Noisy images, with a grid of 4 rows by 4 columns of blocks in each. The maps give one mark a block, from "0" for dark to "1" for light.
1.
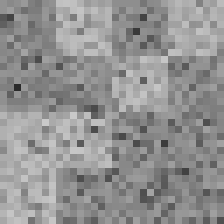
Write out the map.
0101
0010
1100
1000
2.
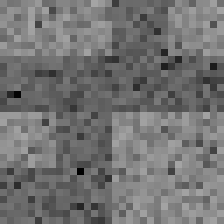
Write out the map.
1101
0000
1011
0011
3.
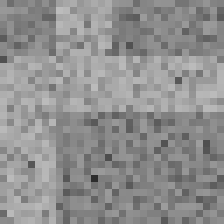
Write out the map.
0100
1111
1000
1000
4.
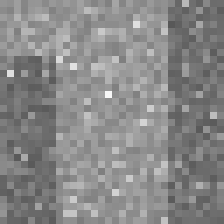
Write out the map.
1110
0110
0110
0110
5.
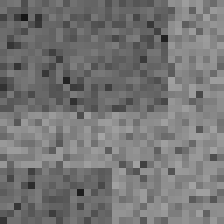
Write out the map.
0001
0001
1111
0011
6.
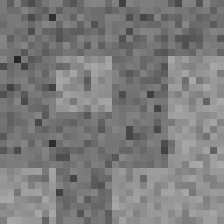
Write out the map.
0000
0101
0001
1011
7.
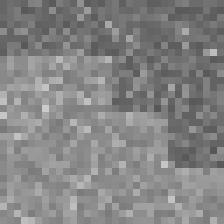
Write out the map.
0000
1100
1110
1111
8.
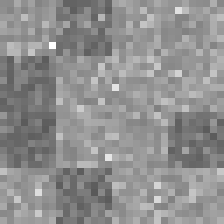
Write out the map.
1011
0111
0110
1011
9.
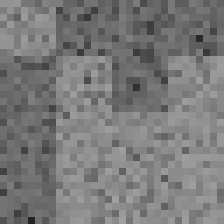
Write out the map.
1000
0101
0111
0111
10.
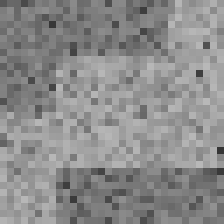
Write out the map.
0001
0111
1111
1000
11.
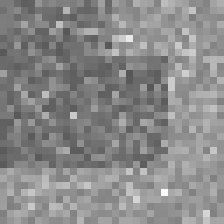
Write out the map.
0011
0001
0001
1111
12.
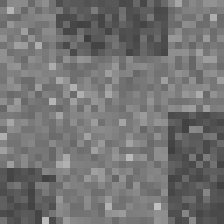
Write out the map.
1001
1111
1110
0110
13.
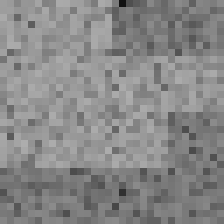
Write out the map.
1100
1111
1110
0000
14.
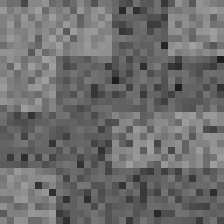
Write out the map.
1101
1000
0011
1000
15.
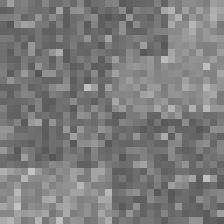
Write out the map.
0001
0011
0000
1100
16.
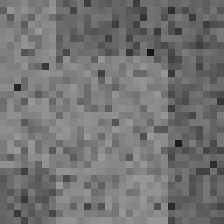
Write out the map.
1000
1110
1110
0110
